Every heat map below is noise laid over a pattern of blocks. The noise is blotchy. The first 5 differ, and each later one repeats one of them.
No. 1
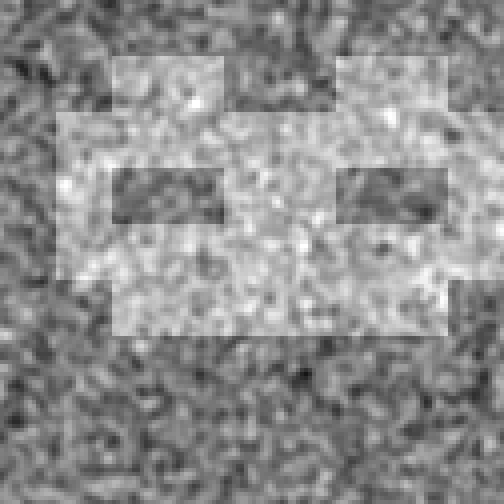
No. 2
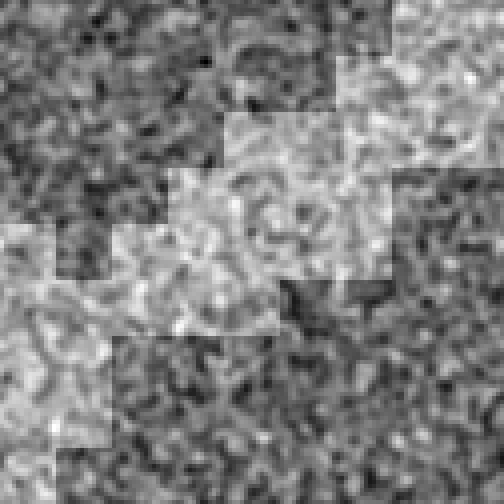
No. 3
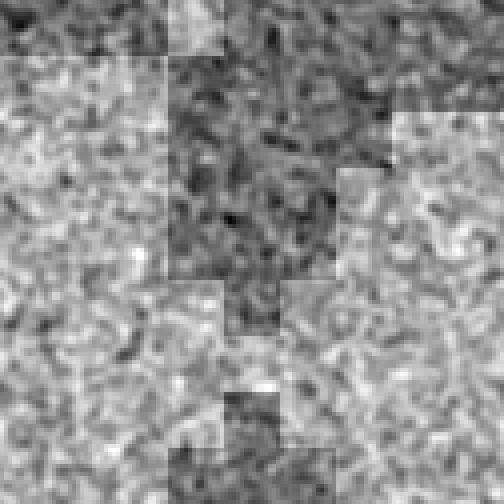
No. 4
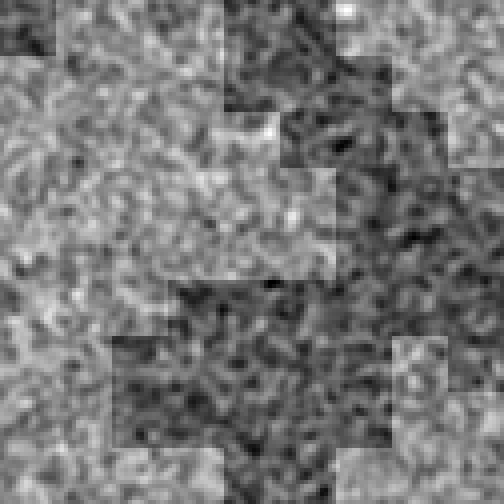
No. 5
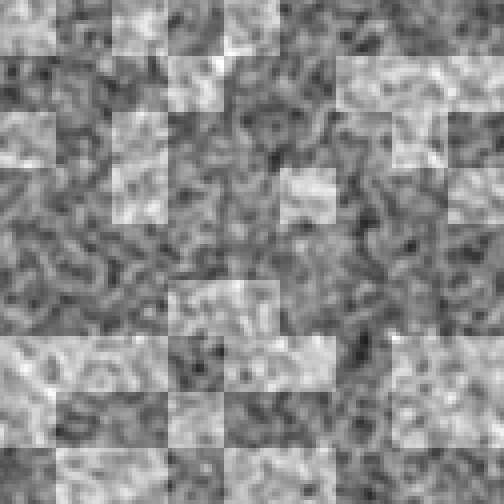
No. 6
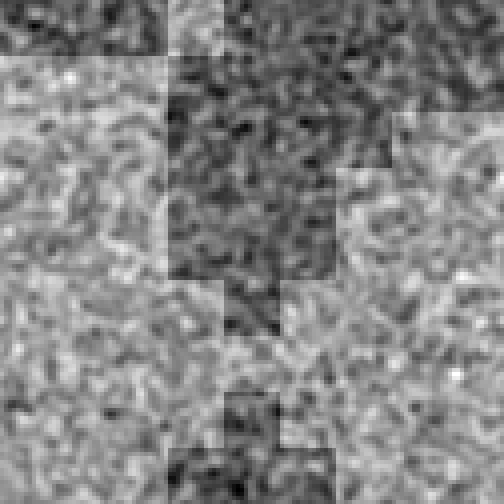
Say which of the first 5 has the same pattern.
3
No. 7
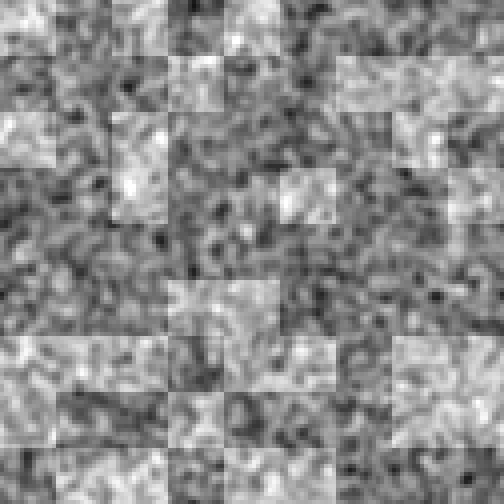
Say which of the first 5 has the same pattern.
5
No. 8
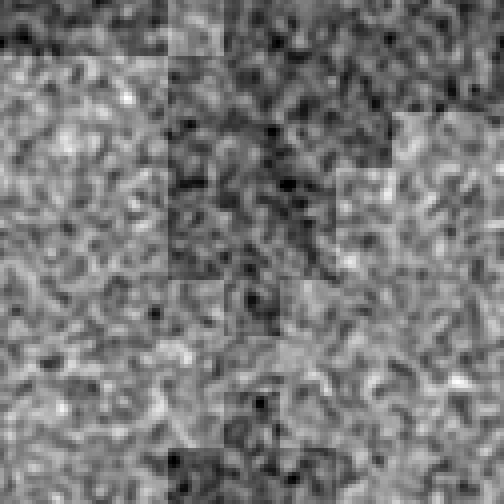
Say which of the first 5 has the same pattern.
3
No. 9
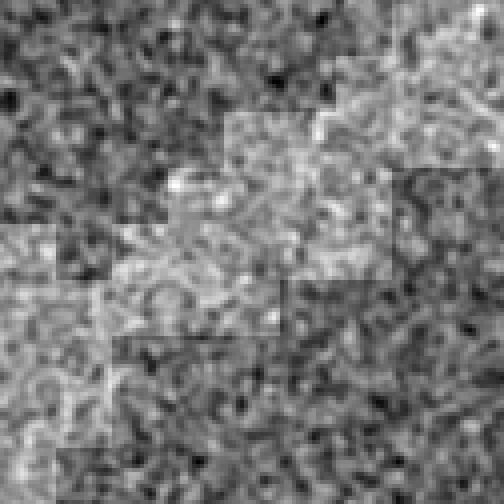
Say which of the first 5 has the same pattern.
2
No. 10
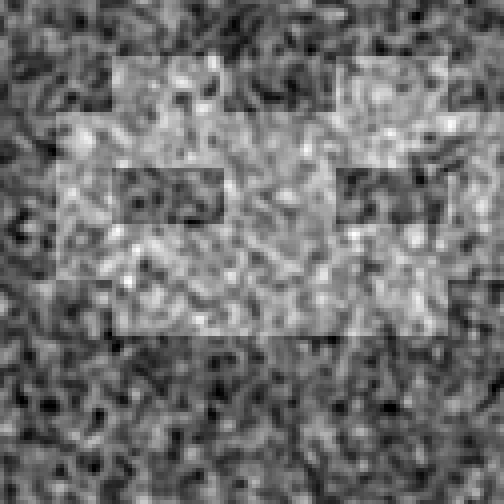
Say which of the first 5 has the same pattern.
1
